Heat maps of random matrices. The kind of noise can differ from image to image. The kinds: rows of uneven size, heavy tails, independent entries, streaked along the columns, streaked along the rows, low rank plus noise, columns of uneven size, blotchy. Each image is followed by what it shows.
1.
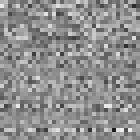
rows of uneven size
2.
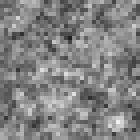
blotchy
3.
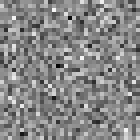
independent entries
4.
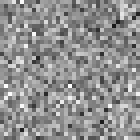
independent entries
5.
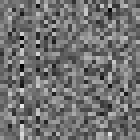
columns of uneven size
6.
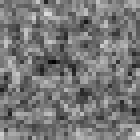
blotchy
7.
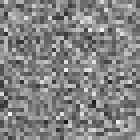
low rank plus noise
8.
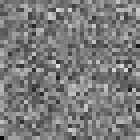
low rank plus noise
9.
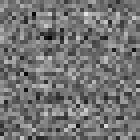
low rank plus noise
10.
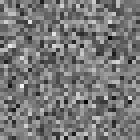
low rank plus noise
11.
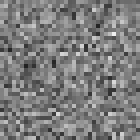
low rank plus noise
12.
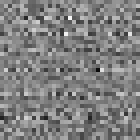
rows of uneven size
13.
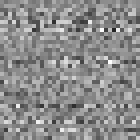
rows of uneven size
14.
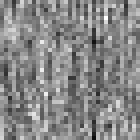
streaked along the columns
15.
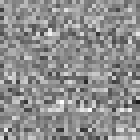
rows of uneven size
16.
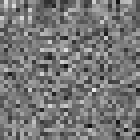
low rank plus noise
